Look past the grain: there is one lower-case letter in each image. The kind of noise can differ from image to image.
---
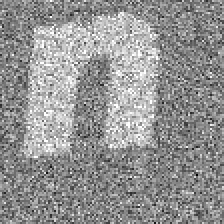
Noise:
low rank plus noise
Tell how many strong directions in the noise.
five to eight
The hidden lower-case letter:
n
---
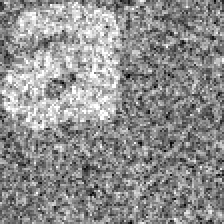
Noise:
blotchy
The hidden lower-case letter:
a
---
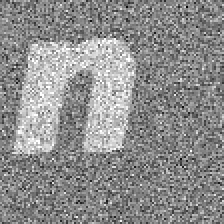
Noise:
low rank plus noise
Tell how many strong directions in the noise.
five to eight
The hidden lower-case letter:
n
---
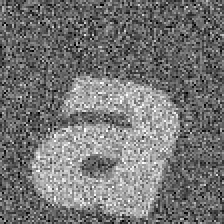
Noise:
low rank plus noise
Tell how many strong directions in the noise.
three or four
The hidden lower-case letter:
a
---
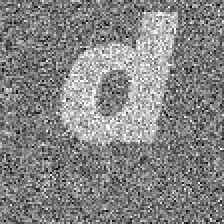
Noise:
low rank plus noise
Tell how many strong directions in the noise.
five to eight
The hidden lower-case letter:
d
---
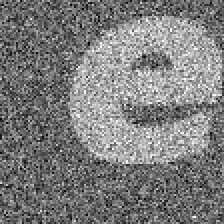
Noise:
independent entries
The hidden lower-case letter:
e
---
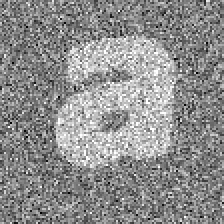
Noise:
independent entries
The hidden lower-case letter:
a
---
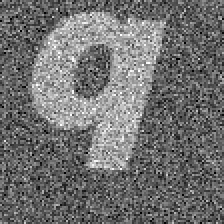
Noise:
independent entries
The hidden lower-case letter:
q
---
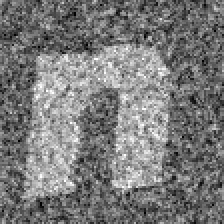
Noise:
blotchy
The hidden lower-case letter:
n
